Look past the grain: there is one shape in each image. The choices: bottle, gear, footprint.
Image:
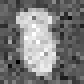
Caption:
light footprint
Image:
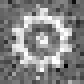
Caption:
light gear
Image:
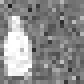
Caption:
light bottle
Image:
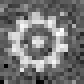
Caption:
light gear
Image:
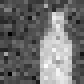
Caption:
light bottle
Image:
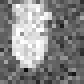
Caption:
light footprint
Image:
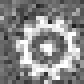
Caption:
light gear
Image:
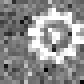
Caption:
light gear
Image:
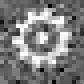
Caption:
light gear
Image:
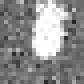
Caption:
light footprint
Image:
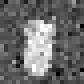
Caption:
light footprint
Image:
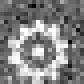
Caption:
light gear
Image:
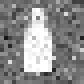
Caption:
light bottle
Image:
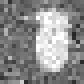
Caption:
light footprint
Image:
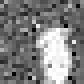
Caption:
light footprint
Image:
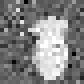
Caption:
light footprint
